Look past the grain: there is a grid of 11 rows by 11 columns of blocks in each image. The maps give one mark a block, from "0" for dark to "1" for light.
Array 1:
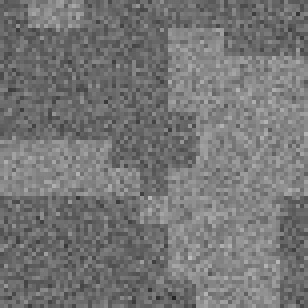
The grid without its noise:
0 1 1 0 0 0 0 0 0 0 0
0 0 0 0 0 0 1 1 0 0 0
0 0 0 0 0 0 1 1 1 1 1
0 0 0 0 0 0 1 1 1 1 1
0 0 0 0 0 0 0 1 1 1 1
1 1 1 1 0 0 0 1 1 1 1
1 1 1 1 1 0 1 1 1 1 1
0 0 0 0 0 1 1 1 1 1 0
0 0 0 0 0 0 1 1 1 1 0
0 0 0 0 0 0 1 1 1 1 0
0 0 0 0 0 0 0 1 1 1 0
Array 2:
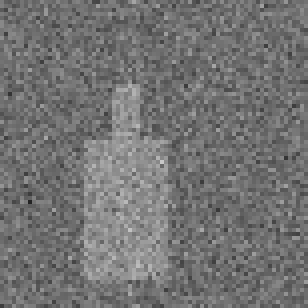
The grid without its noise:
0 0 0 0 0 0 0 0 0 0 0
0 0 0 0 0 0 0 0 0 0 0
0 0 0 0 0 0 0 0 0 0 0
0 0 0 0 1 0 0 0 0 0 0
0 0 0 0 1 0 0 0 0 0 0
0 0 0 1 1 1 0 0 0 0 0
0 0 0 1 1 1 0 0 0 0 0
0 0 0 1 1 1 0 0 0 0 0
0 0 0 1 1 1 0 0 0 0 0
0 0 0 1 1 1 0 0 0 0 0
0 0 0 0 0 0 0 0 0 0 0
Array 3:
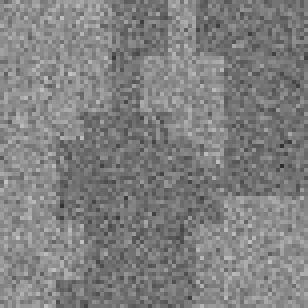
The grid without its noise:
1 1 1 1 0 0 1 0 0 0 0
1 1 1 1 0 0 1 0 0 0 0
1 1 1 1 0 1 1 1 0 0 0
1 1 1 1 0 1 1 1 0 0 0
1 1 1 0 0 0 1 1 0 0 0
1 1 0 0 0 0 0 1 0 0 0
1 1 0 0 0 0 0 0 0 0 0
1 1 0 0 0 0 0 0 1 1 1
1 1 1 0 0 0 0 1 1 1 1
1 1 1 0 0 0 0 1 1 1 1
1 1 0 0 0 0 0 1 1 1 1
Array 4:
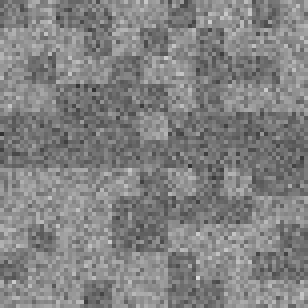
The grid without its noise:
0 1 0 0 1 1 0 1 1 0 1
1 1 1 0 1 0 1 0 1 1 1
1 0 1 1 0 1 1 0 0 0 1
1 1 0 0 0 0 1 0 1 1 1
0 0 0 0 0 1 0 0 0 0 0
0 0 0 0 0 0 0 0 0 0 0
1 1 1 1 1 0 1 0 1 0 0
1 1 1 1 0 0 0 0 0 1 1
1 0 1 1 0 0 1 1 1 1 0
0 1 1 1 1 1 0 1 1 0 0
1 1 1 0 1 1 0 0 1 1 1
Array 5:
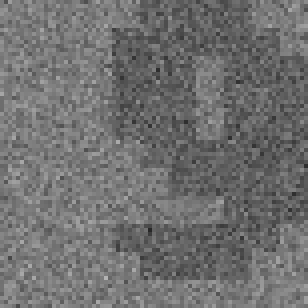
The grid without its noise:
1 1 1 1 1 0 0 0 0 1 1
1 1 1 1 0 0 0 0 0 0 1
1 1 1 1 0 0 0 1 0 0 0
1 1 1 1 0 0 0 1 0 0 0
1 1 1 1 0 0 0 1 0 0 0
1 1 1 1 1 0 0 0 0 0 0
1 1 1 1 1 1 0 0 0 0 0
1 1 1 1 1 1 1 1 0 0 0
1 1 1 1 0 0 0 0 0 0 1
1 1 1 1 1 0 0 0 0 1 1
1 1 1 1 1 1 1 1 1 1 1
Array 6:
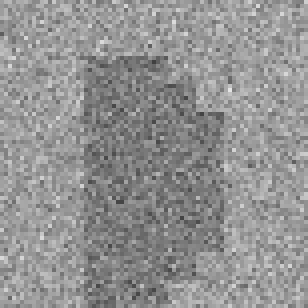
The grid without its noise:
1 1 1 1 1 1 1 1 1 1 1
1 1 1 1 1 1 1 1 1 1 1
1 1 1 0 0 0 1 1 1 1 1
1 1 1 0 0 0 0 1 1 1 1
1 1 1 0 0 0 0 0 1 1 1
1 1 1 0 0 0 0 0 1 1 1
1 1 1 0 0 0 0 0 1 1 1
1 1 1 0 0 0 0 0 1 1 1
1 1 1 0 0 0 0 0 1 1 1
1 1 1 0 0 0 0 1 1 1 1
1 1 1 0 0 0 1 1 1 1 1
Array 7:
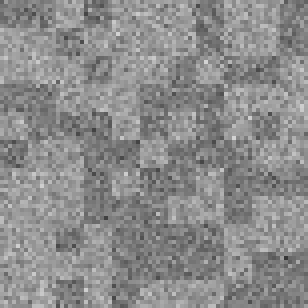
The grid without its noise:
0 0 1 0 1 1 1 0 1 1 0
1 1 0 1 1 1 1 0 1 1 0
1 1 1 0 1 1 0 1 0 0 1
0 0 1 1 1 0 0 0 1 1 1
1 0 0 0 1 0 1 0 1 0 1
0 1 1 0 0 1 0 0 0 1 1
1 1 1 0 1 0 0 1 0 0 0
1 1 1 0 0 0 1 1 0 1 1
1 1 0 1 0 0 0 0 1 1 1
1 1 1 1 0 0 0 0 1 0 0
1 1 0 1 0 1 1 1 0 0 0
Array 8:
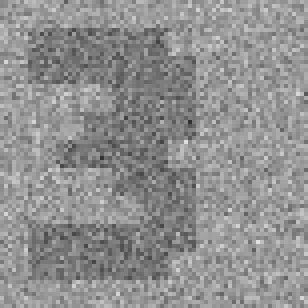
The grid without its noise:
1 1 1 1 1 1 1 1 1 1 1
1 0 0 0 0 0 1 1 1 1 1
1 0 0 0 0 0 0 1 1 1 1
1 1 1 1 0 0 0 1 1 1 1
1 1 1 0 0 0 0 1 1 1 1
1 1 0 0 0 0 1 1 1 1 1
1 1 1 1 0 0 0 1 1 1 1
1 1 1 1 1 0 0 1 1 1 1
1 0 0 0 0 0 0 1 1 1 1
1 0 0 0 0 0 1 1 1 1 1
1 1 1 1 1 1 1 1 1 1 1
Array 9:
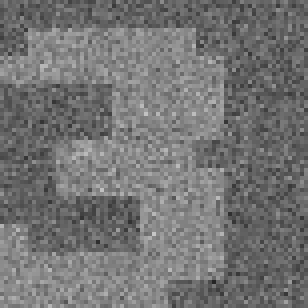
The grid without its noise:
0 0 0 0 0 0 0 0 0 0 0
0 1 1 1 1 1 1 0 0 0 0
1 1 1 1 1 1 1 1 0 0 0
0 0 0 0 1 1 1 1 0 0 0
0 0 0 0 1 1 1 1 0 0 0
0 0 1 1 1 1 1 0 0 0 0
0 0 1 1 1 1 1 1 0 0 0
0 0 0 0 0 1 1 1 0 0 0
1 0 0 0 0 1 1 1 0 0 0
1 1 1 1 1 1 1 1 0 0 0
1 1 1 1 1 1 0 0 0 0 0
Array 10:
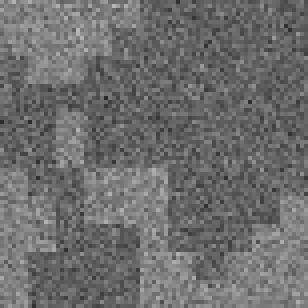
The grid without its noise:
1 1 1 1 1 0 0 0 0 0 0
1 1 1 1 0 0 0 0 0 0 0
0 1 1 0 0 0 0 0 0 0 0
0 0 0 0 0 0 0 0 0 0 0
0 0 1 0 0 0 0 0 0 0 0
0 0 1 0 0 0 0 0 0 0 0
1 0 0 1 1 1 0 0 0 0 0
1 1 0 1 1 1 0 0 0 0 1
1 1 0 0 0 1 0 0 0 1 1
1 0 0 0 0 1 1 0 1 1 1
1 0 0 0 0 1 1 1 1 1 1
